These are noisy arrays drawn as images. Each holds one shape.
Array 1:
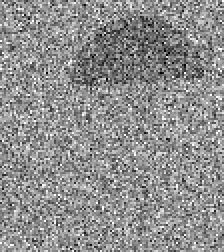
dark half disc
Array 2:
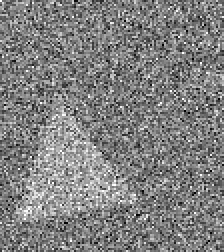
light triangle
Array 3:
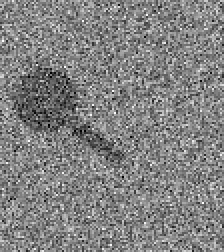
dark lollipop
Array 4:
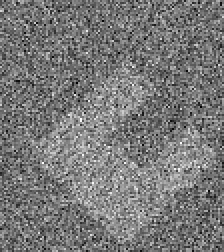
light square with a notch
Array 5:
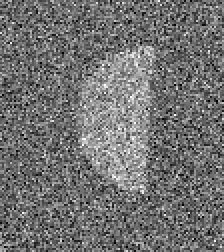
light half disc
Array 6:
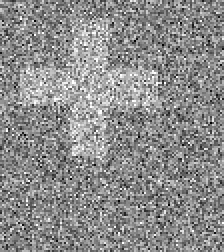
light cross
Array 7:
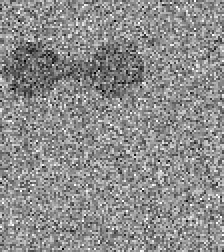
dark dumbbell
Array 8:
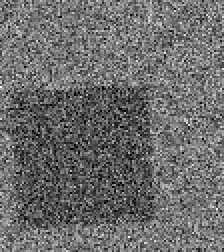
dark square
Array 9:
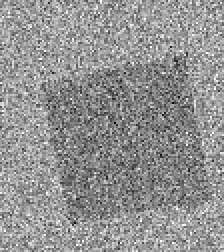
dark square
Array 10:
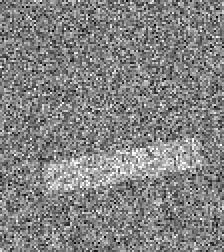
light bar
